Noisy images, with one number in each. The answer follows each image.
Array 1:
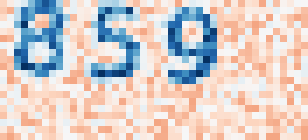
859
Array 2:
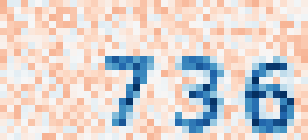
736
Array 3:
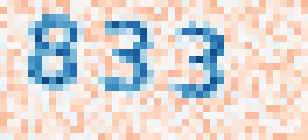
833
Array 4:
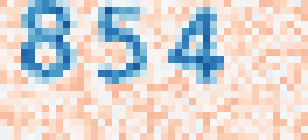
854
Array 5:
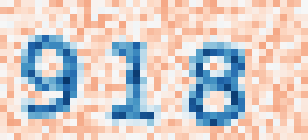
918
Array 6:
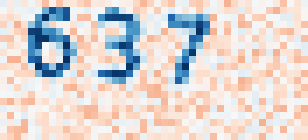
637
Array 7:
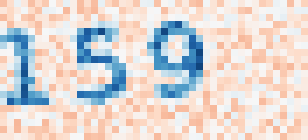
159
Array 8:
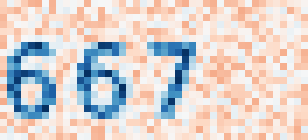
667
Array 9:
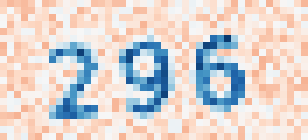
296
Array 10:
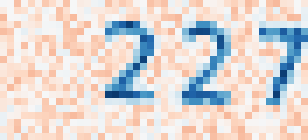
227
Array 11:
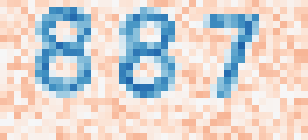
887
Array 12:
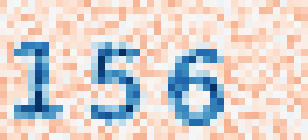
156
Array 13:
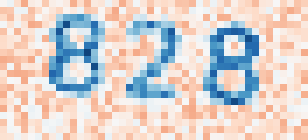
828
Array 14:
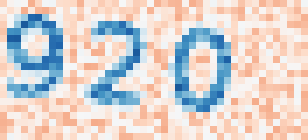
920
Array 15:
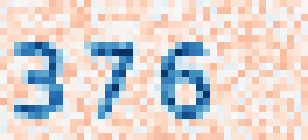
376
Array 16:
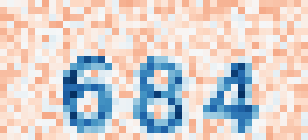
684
